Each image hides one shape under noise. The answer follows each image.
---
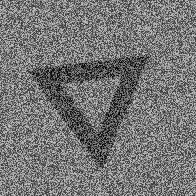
triangle frame
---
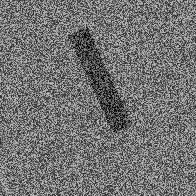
bar
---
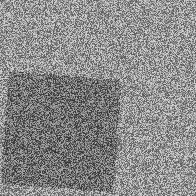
square
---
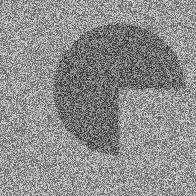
disc with a wedge cut out
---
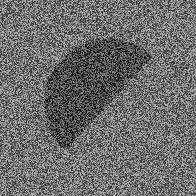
half disc
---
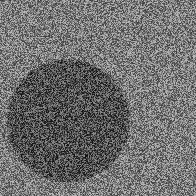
disc
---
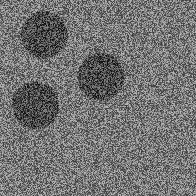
three dots
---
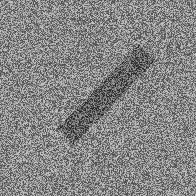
bar
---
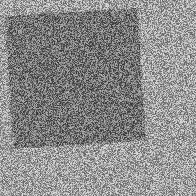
square
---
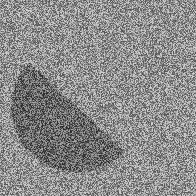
half disc
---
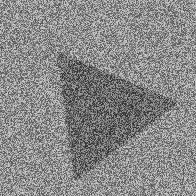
triangle
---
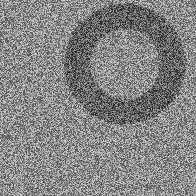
ring
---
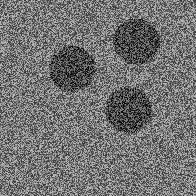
three dots
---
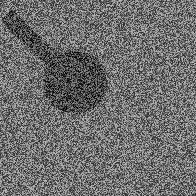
lollipop
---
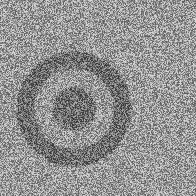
bullseye
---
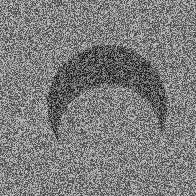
crescent
